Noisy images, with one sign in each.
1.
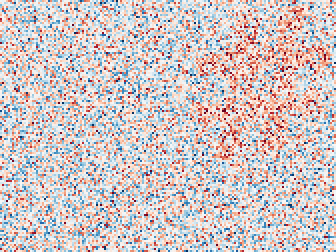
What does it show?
red hash sign
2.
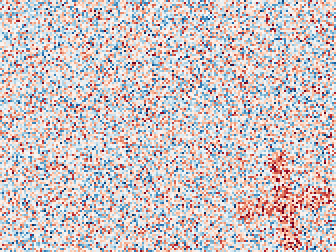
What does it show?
red plus sign, bottom right
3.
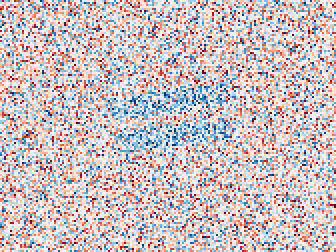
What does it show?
blue equals sign, centre
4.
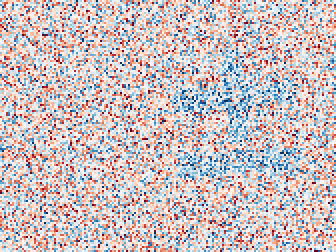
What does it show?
blue plus-minus sign
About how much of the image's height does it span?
half
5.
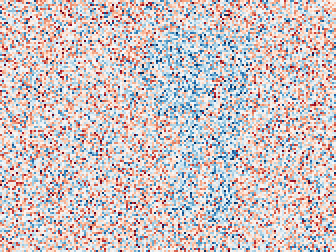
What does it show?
blue pilcrow
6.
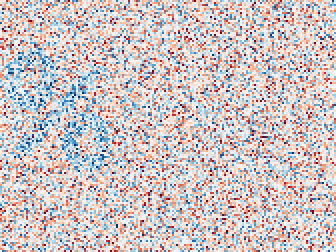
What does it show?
blue percent sign
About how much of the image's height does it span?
half
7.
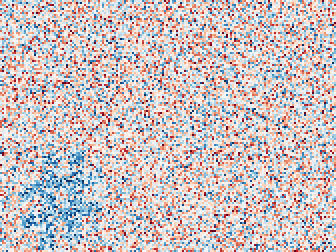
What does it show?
blue hash sign, bottom left
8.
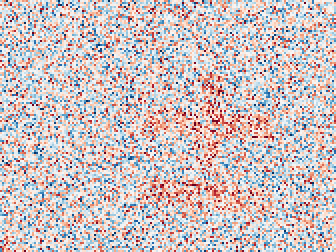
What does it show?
red plus-minus sign
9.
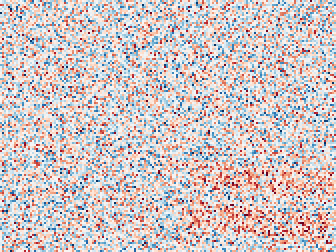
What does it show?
red equals sign, bottom right
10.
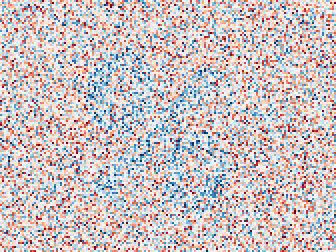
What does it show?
blue percent sign
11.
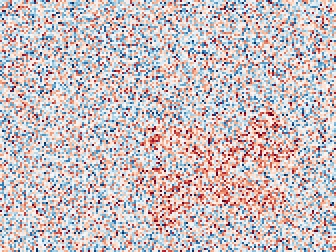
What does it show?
red not-equal sign
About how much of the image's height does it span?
half
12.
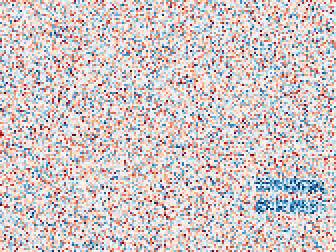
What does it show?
blue equals sign, bottom right
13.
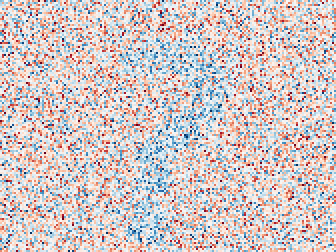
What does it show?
blue question mark
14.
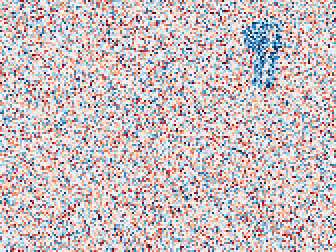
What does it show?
blue pilcrow, top right
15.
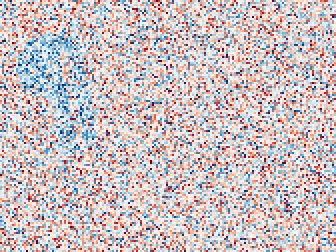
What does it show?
blue pilcrow
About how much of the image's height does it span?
half
